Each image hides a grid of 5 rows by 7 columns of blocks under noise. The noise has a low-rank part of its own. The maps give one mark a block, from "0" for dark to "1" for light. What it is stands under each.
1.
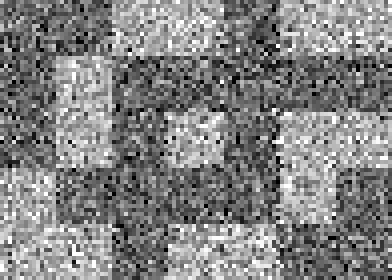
0 0 1 1 0 1 1
0 1 0 0 0 0 0
0 1 0 1 0 1 1
1 0 0 0 0 1 0
1 1 0 1 1 0 0
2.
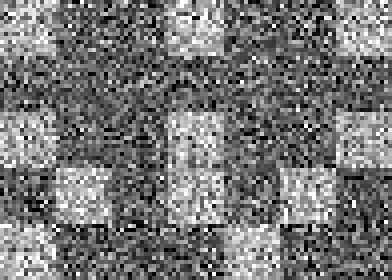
1 0 0 1 0 0 1
0 0 0 0 0 0 0
1 0 0 1 0 0 1
0 1 0 1 0 1 0
1 0 0 0 1 0 0
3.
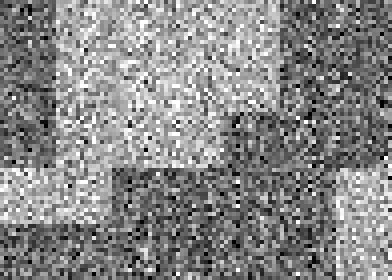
0 1 1 1 1 0 0
0 1 1 1 1 0 0
0 1 1 1 0 0 0
1 1 0 0 0 0 1
0 0 0 0 0 0 1
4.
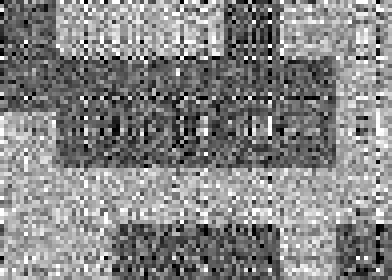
0 1 1 1 0 1 1
0 0 0 0 0 0 1
1 0 0 0 0 0 1
1 1 1 1 1 1 1
1 1 0 0 0 1 0
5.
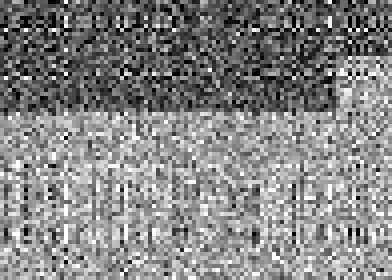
0 0 0 0 0 0 0
0 0 0 0 0 0 1
1 1 1 1 1 1 1
1 1 1 1 1 1 1
1 1 1 1 1 1 1
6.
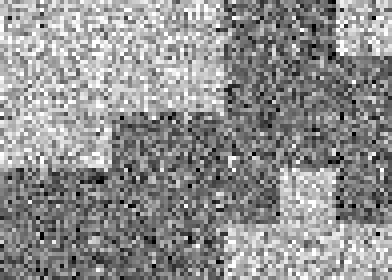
1 1 1 1 0 0 1
1 1 1 1 0 0 0
1 1 0 0 0 0 0
0 0 0 0 0 1 0
0 0 0 0 1 1 1
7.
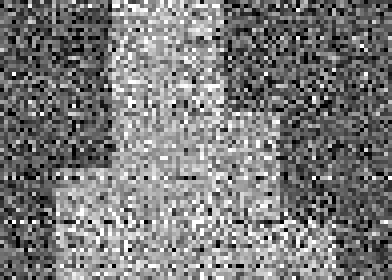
0 0 1 1 0 0 0
0 0 1 1 0 0 0
0 0 1 1 1 0 0
0 1 1 1 1 0 0
0 1 1 1 1 1 0
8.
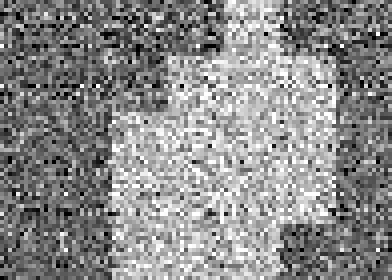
0 0 0 0 1 0 0
0 0 0 1 1 1 0
0 0 1 1 1 1 0
0 0 1 1 1 1 0
0 0 1 1 1 0 0
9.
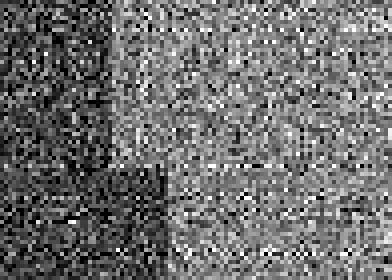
0 0 1 1 1 1 1
0 0 1 1 1 1 1
0 0 1 1 1 1 1
0 0 0 1 1 1 1
0 0 0 1 1 1 1
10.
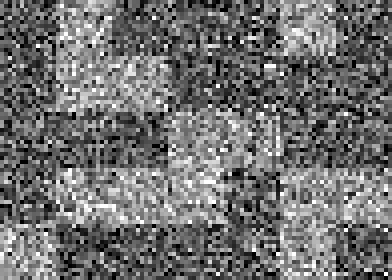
0 1 0 0 0 1 0
0 1 1 0 0 0 0
0 0 0 1 1 0 0
0 1 1 1 0 1 1
1 0 0 0 0 1 0
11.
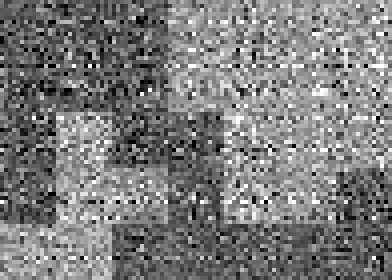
0 0 0 1 1 1 1
0 0 0 1 1 1 1
0 1 0 0 1 1 1
0 1 1 0 1 1 0
1 1 0 0 0 0 0
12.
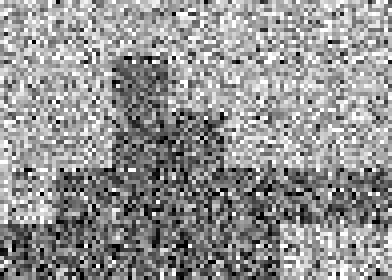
1 1 1 1 1 1 1
1 1 0 1 1 1 1
1 1 0 0 1 1 1
1 0 0 0 0 0 0
0 0 0 0 0 1 1
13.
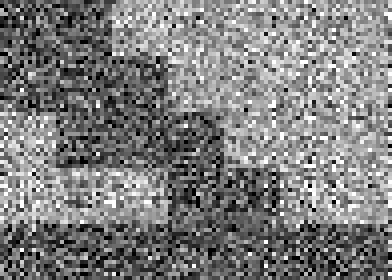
0 0 1 1 1 1 1
0 0 0 1 1 1 1
1 0 0 0 1 1 1
1 1 1 0 0 1 1
0 0 0 0 0 0 0
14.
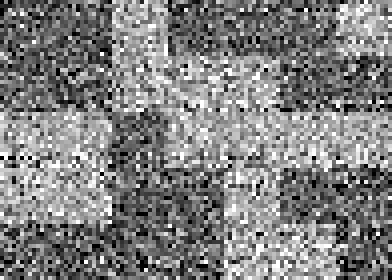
0 0 1 0 0 0 1
0 0 1 1 1 0 0
1 1 0 1 1 1 1
1 1 0 0 1 0 0
0 0 0 0 1 1 0
